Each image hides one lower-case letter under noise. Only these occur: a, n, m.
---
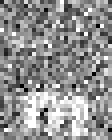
m
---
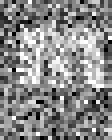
m
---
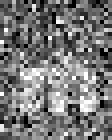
m
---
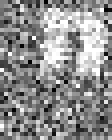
n
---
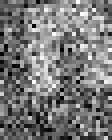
n
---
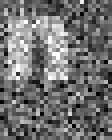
n
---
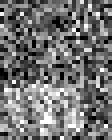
m
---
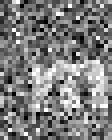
m
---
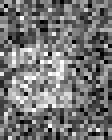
a
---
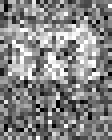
m
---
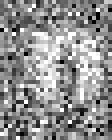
n
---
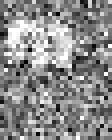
m
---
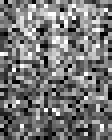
m
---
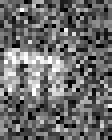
m
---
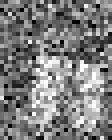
n
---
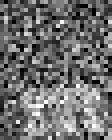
m
